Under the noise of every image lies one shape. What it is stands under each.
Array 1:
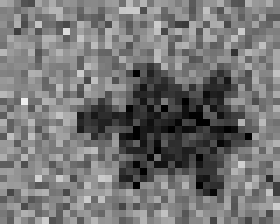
turtle
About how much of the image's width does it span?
two thirds
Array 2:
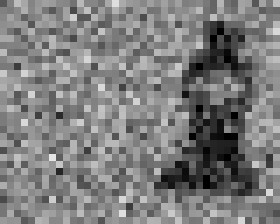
chess bishop
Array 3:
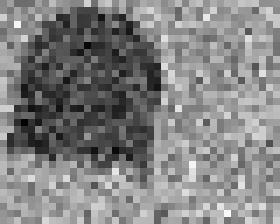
ghost
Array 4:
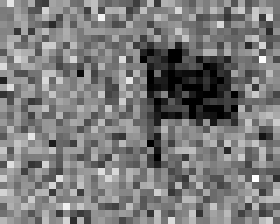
flag
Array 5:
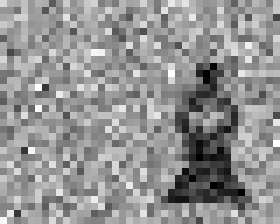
chess bishop
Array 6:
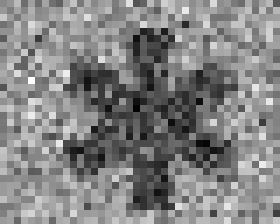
asterisk
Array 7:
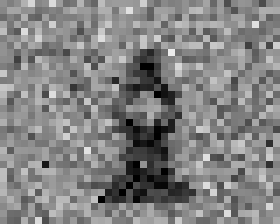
chess bishop
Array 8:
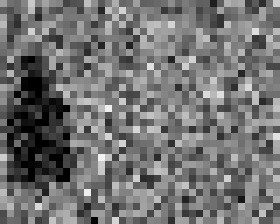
bottle
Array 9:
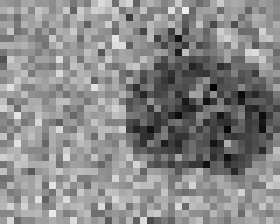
apple
